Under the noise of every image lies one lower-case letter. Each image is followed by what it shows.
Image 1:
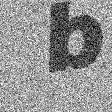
dark b
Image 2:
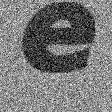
dark e
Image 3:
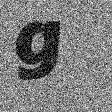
dark g
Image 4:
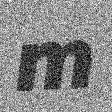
dark m
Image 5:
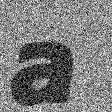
dark a
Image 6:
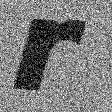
dark r
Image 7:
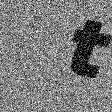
dark t
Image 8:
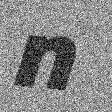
dark n
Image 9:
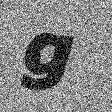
dark g
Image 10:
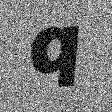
dark q
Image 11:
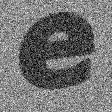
dark e
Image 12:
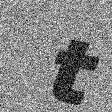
dark t
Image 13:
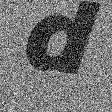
dark d
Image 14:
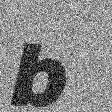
dark b
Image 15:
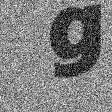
dark g
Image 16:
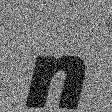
dark n
